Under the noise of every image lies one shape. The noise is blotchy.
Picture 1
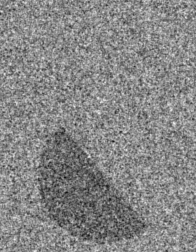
half disc
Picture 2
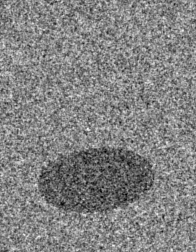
ellipse
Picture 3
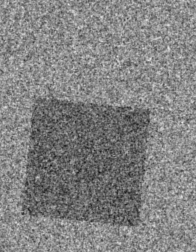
square
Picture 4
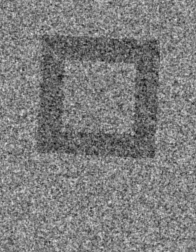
square frame
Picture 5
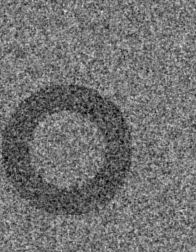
ring
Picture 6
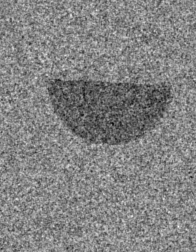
half disc
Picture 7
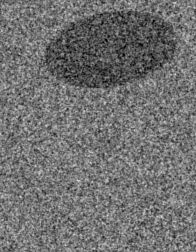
ellipse
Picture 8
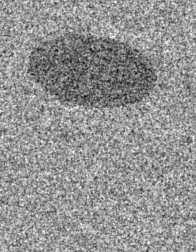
ellipse
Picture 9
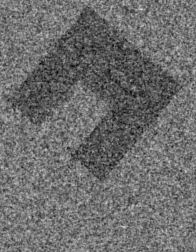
square with a notch
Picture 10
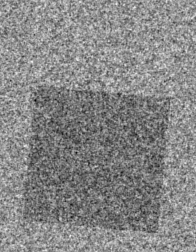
square
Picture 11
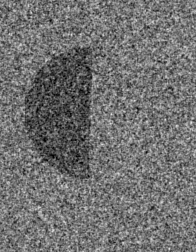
half disc
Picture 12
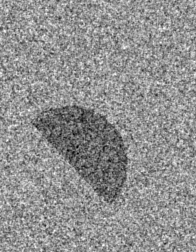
half disc
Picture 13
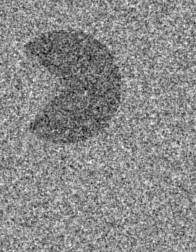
disc with a wedge cut out
